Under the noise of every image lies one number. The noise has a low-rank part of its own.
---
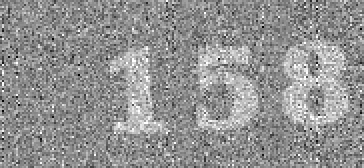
158
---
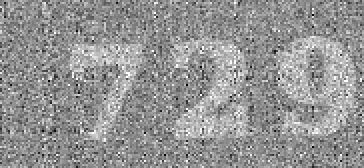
729
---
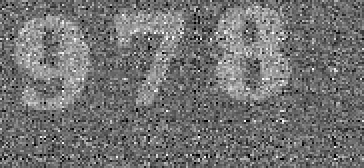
978
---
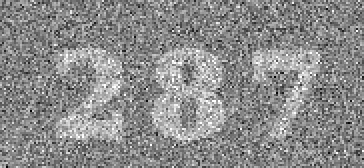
287
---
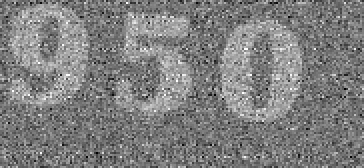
950
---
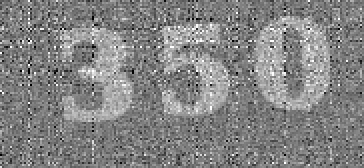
350
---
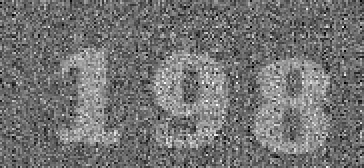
198
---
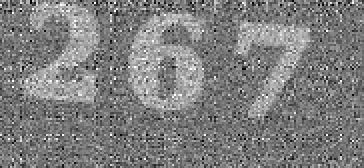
267
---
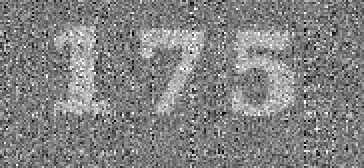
175
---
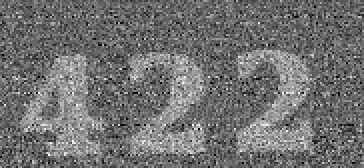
422
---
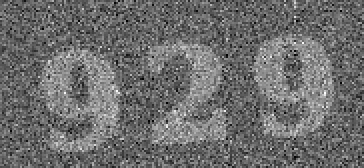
929
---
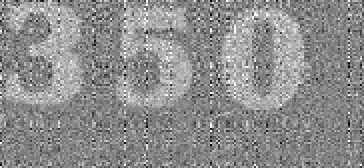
350
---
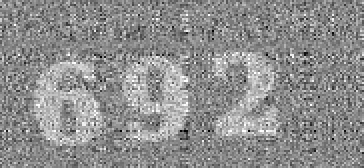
692
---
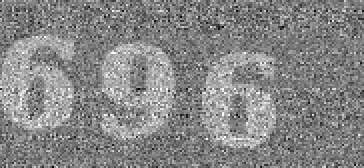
696
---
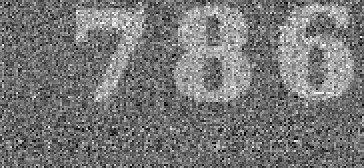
786
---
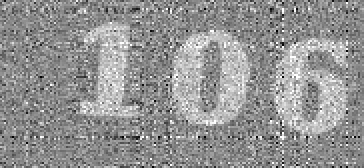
106
